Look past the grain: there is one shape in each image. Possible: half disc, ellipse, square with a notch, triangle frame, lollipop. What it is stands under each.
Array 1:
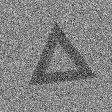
triangle frame
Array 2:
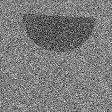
half disc
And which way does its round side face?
down
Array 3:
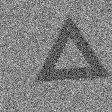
triangle frame
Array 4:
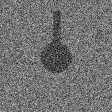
lollipop
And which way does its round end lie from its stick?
down
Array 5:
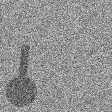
lollipop
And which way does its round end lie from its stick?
down
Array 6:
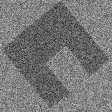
square with a notch
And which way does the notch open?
down and right
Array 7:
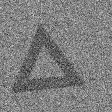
triangle frame
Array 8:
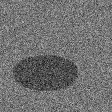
ellipse
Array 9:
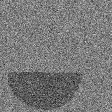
half disc
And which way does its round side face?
down
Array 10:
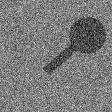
lollipop
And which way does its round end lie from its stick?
up and right
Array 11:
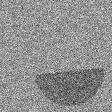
half disc
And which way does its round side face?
down
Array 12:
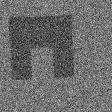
square with a notch
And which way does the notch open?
down
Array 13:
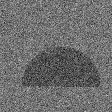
half disc
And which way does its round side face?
up
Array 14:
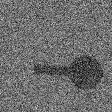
lollipop
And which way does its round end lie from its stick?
right
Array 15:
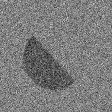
half disc
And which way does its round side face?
down and left
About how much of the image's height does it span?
half
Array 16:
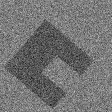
square with a notch
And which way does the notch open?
down and right
